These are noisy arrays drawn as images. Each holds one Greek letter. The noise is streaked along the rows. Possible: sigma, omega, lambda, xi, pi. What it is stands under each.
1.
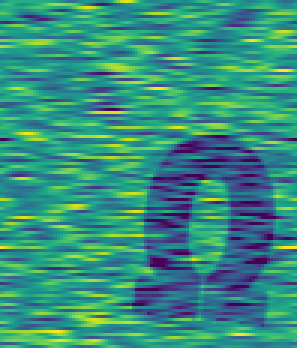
omega
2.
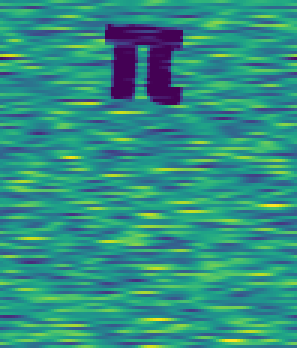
pi
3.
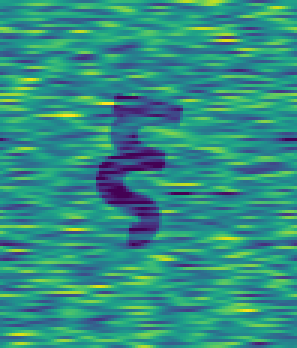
xi
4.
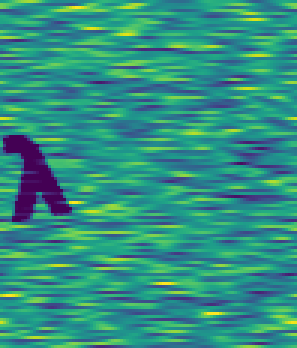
lambda
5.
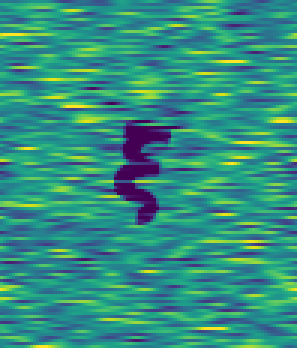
xi
